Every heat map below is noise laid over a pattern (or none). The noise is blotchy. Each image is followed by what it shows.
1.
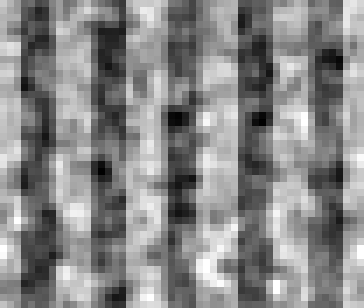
vertical stripes
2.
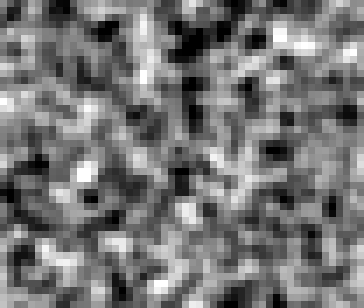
only noise
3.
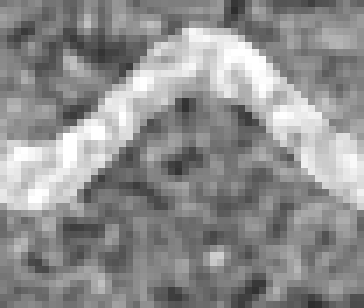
a wavy band
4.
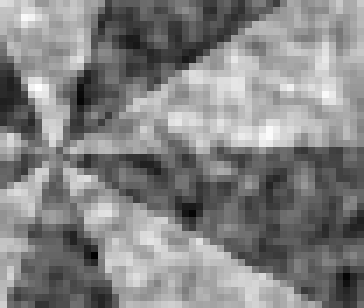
spokes from one point
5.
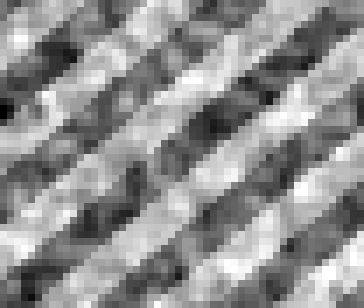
diagonal stripes
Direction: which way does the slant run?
bottom left to top right
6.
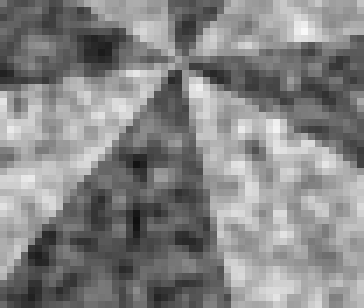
spokes from one point
